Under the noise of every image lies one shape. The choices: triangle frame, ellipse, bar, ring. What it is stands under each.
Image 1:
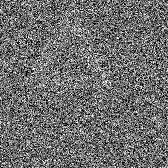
triangle frame
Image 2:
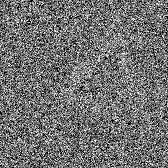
triangle frame
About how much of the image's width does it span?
two thirds
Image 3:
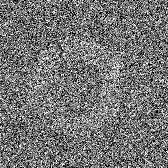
ring
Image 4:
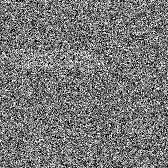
bar
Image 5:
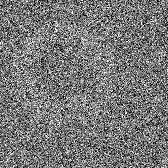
ring
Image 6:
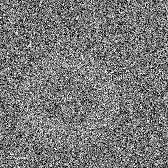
ring
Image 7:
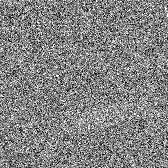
bar
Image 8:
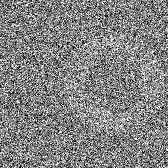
ring
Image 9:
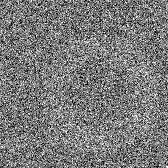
ring
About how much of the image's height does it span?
two thirds
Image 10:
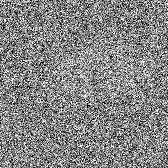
ellipse
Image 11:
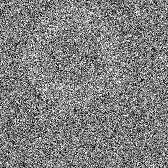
ring
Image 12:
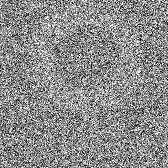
ring
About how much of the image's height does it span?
two thirds
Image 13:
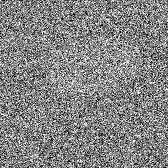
ellipse
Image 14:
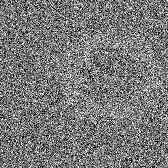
ring
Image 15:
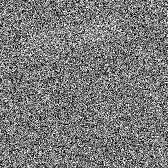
bar
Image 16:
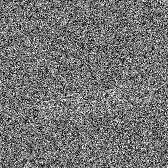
bar
